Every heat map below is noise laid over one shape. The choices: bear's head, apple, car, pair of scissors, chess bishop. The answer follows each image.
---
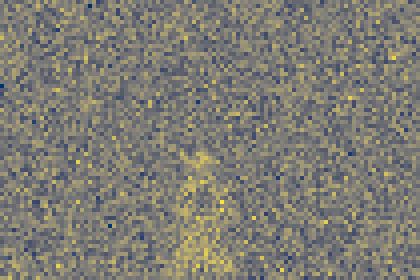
chess bishop
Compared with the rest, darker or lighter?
lighter
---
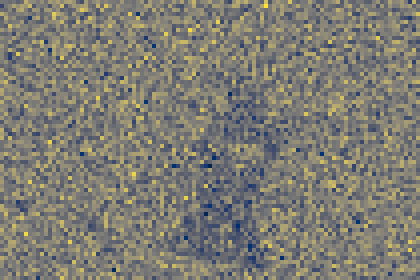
chess bishop
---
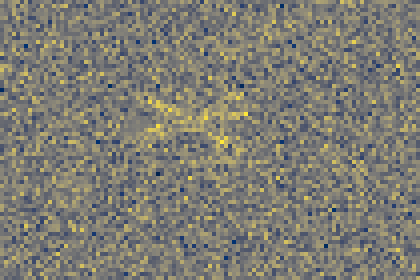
pair of scissors
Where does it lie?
centre
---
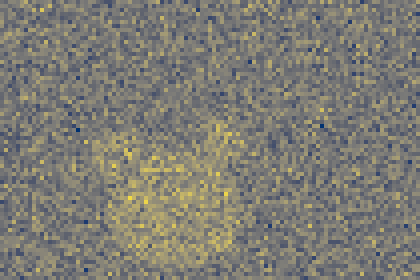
bear's head
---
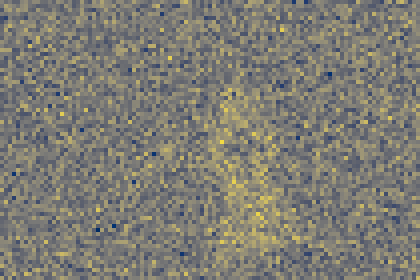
chess bishop
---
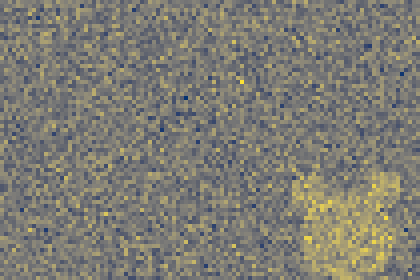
bear's head
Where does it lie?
bottom right
